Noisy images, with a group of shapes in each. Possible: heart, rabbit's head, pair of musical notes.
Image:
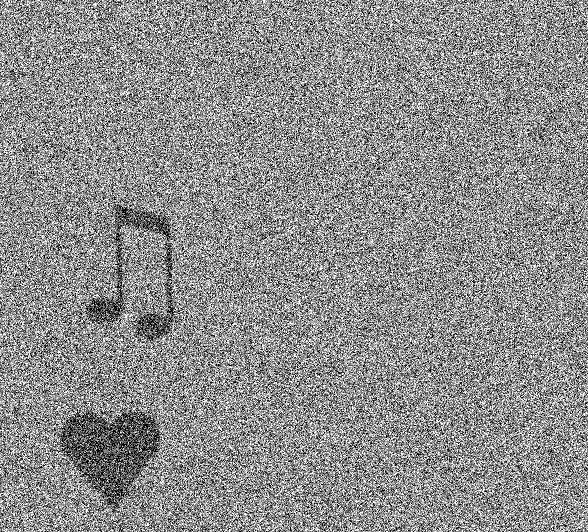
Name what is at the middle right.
nothing
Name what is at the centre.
nothing
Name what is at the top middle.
nothing
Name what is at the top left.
nothing
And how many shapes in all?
2
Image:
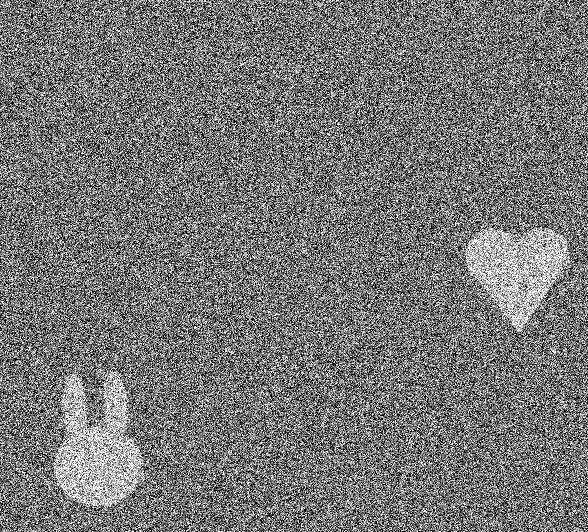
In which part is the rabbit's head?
bottom left
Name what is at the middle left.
nothing
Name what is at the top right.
nothing
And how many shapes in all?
2
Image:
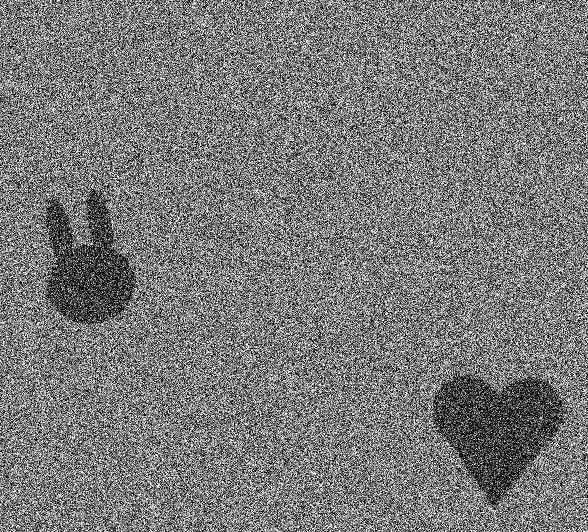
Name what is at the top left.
nothing
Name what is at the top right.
nothing
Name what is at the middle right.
nothing
